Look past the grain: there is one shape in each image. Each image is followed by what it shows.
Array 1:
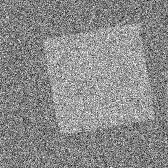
square
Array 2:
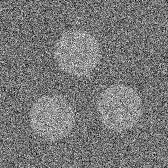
three dots
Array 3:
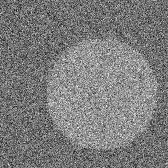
disc
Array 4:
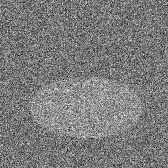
ellipse
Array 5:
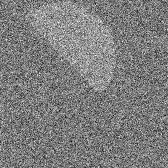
half disc
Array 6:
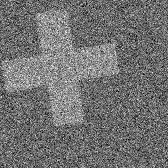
cross
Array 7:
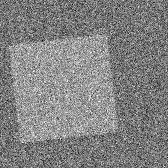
square
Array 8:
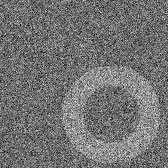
ring
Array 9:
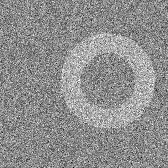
ring
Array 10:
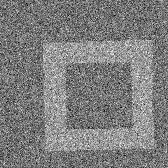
square frame
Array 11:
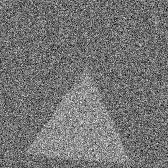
triangle
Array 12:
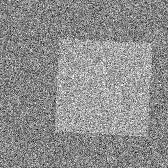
square
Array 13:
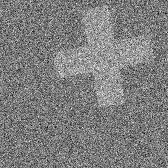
cross
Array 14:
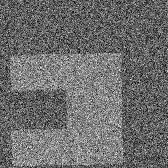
square with a notch
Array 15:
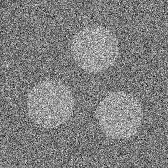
three dots
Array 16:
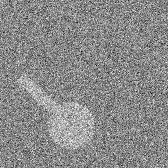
lollipop
